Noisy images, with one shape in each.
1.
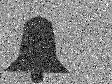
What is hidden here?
dark bell
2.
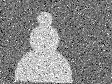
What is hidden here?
light chess pawn
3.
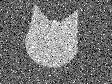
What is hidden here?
light cat's head
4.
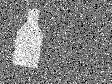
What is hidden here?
light bottle
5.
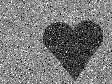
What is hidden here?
dark heart
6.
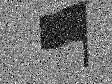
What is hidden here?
dark flag
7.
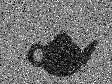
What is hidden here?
dark teapot
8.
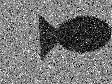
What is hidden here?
dark fish
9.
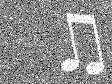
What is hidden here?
light pair of musical notes
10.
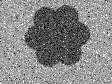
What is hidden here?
dark flower
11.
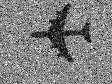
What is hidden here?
dark airplane
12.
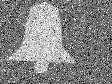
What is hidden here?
light bell
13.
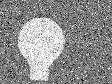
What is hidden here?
light light bulb
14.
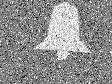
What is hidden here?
light bell
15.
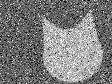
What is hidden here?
light cat's head
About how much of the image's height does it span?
nearly all
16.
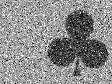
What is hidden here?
dark club
